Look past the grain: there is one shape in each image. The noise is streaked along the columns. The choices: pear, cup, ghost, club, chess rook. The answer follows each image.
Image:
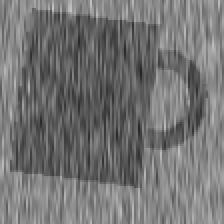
dark cup
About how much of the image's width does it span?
nearly all
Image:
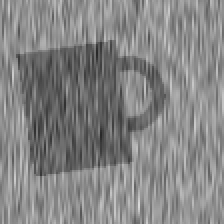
dark cup
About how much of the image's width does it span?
two thirds
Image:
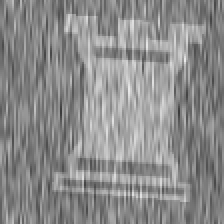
light chess rook
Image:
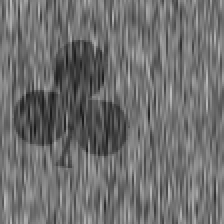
dark club
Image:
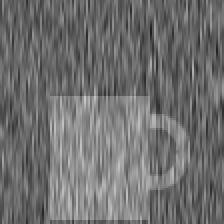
light cup
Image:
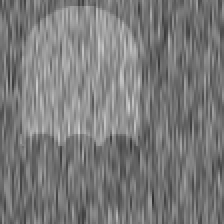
light ghost
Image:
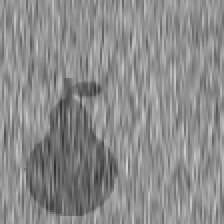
dark pear
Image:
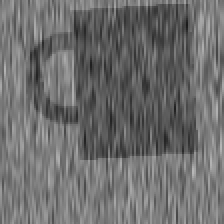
dark cup
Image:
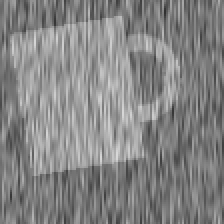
light cup
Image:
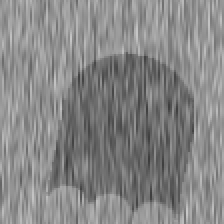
dark ghost
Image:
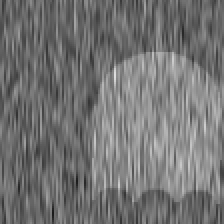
light ghost
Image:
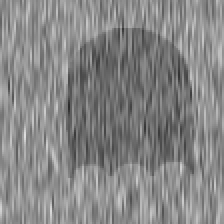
dark ghost
